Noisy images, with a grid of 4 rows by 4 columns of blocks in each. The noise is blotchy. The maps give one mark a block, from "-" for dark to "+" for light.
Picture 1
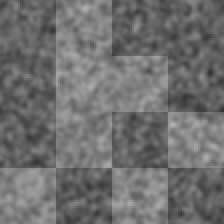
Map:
- + - -
- + + -
- + - +
+ - + -
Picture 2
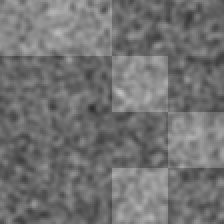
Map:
+ + - -
- - + -
- - - +
- - + -
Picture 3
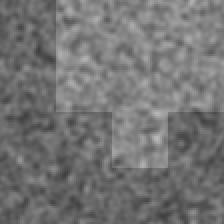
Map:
- + + +
- + + +
- - + -
- - - -
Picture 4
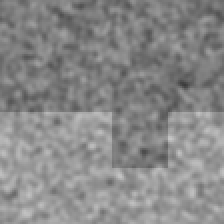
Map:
- - - -
- - - -
+ + - +
+ + + +
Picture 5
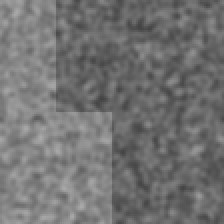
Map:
+ - - -
+ - - -
+ + - -
+ + - -
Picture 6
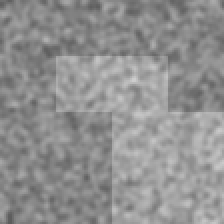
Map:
- - - -
- + + -
- - + +
- - + +
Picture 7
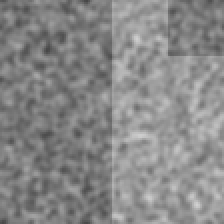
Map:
- - + -
- - + +
- - + +
- - + +
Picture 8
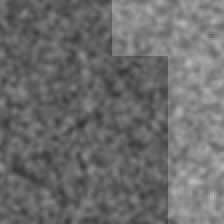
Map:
- - + +
- - - +
- - - +
- - - +
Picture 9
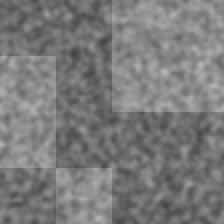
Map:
- - + +
+ - + +
+ - - -
- + - -
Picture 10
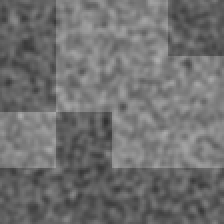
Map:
- + + -
- + + +
+ - + +
- - - -
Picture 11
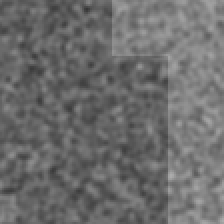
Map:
- - + +
- - - +
- - - +
- - - +
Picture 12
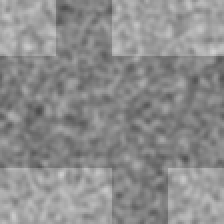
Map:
+ - + +
- - - -
- - - -
+ + - +
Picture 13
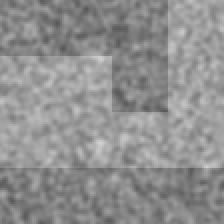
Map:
- - - +
+ + - +
+ + + +
- - - -
